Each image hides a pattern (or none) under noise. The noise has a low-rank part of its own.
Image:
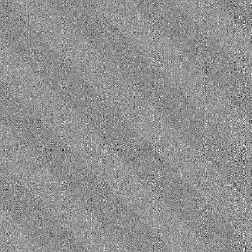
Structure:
diagonal stripes
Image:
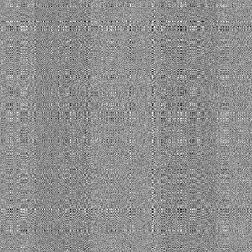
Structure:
vertical stripes
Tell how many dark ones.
2
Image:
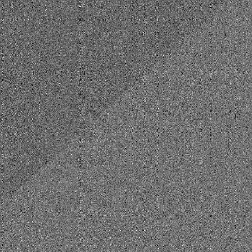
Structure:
a sharp edge
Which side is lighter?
bottom right
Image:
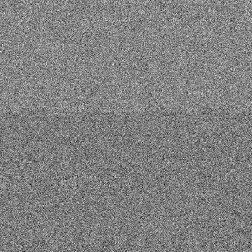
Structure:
a sharp edge
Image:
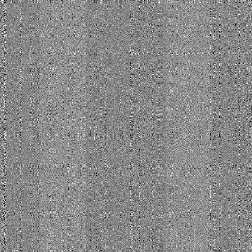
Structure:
vertical stripes
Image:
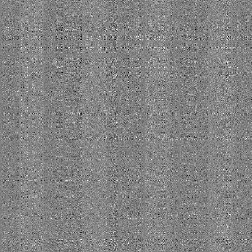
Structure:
vertical stripes
